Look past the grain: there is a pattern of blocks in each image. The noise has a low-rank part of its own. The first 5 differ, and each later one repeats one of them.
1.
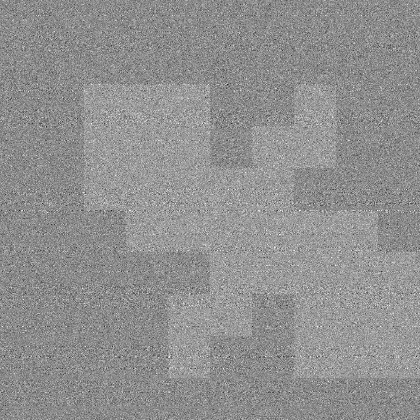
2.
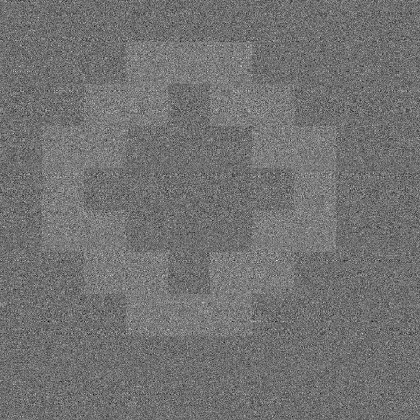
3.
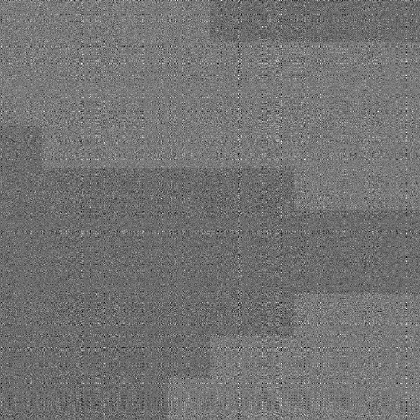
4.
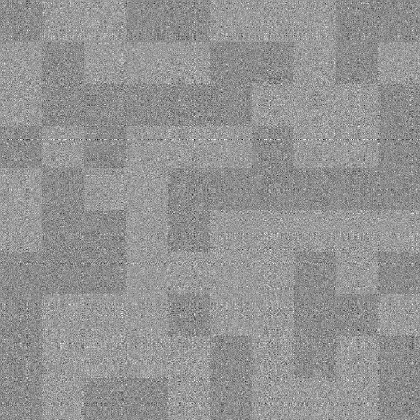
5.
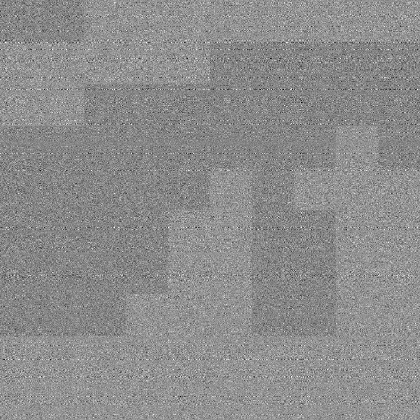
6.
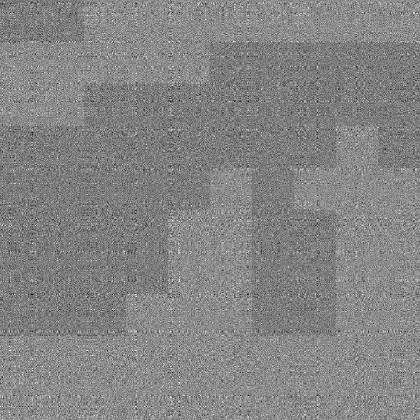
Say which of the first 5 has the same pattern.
5
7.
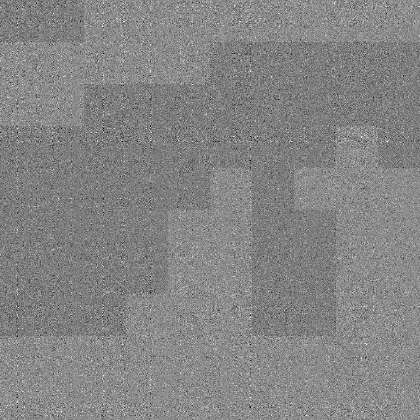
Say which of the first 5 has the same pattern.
5
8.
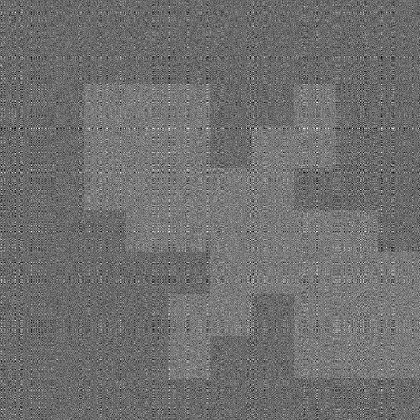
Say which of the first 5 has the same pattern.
1
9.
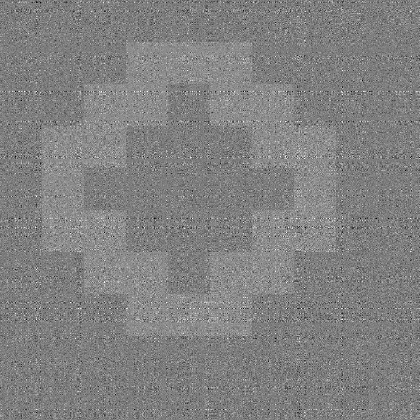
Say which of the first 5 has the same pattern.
2
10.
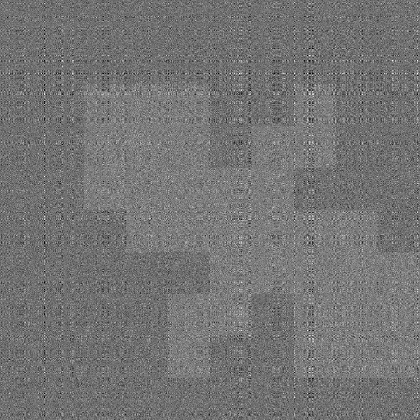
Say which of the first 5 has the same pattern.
1
